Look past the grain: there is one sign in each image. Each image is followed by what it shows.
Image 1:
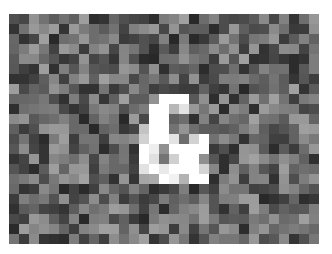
ampersand
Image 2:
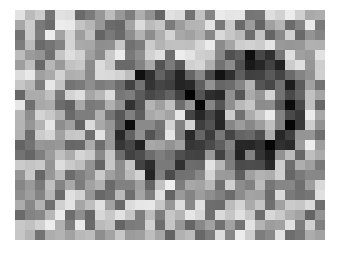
infinity sign
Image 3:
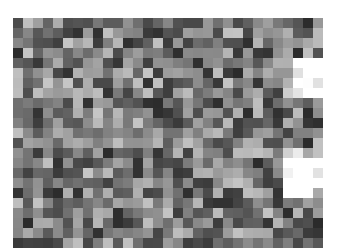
colon
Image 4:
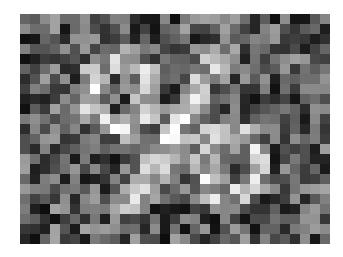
percent sign
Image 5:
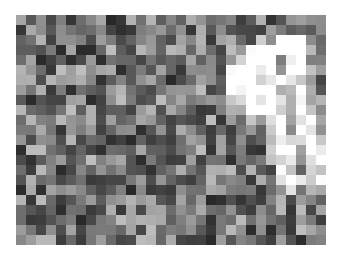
pilcrow
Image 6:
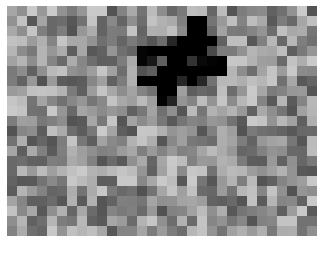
not-equal sign
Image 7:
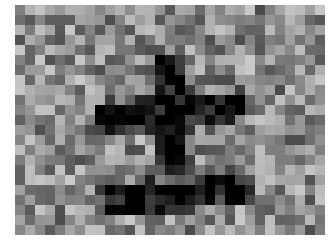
plus-minus sign
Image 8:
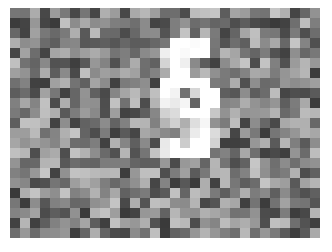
section sign
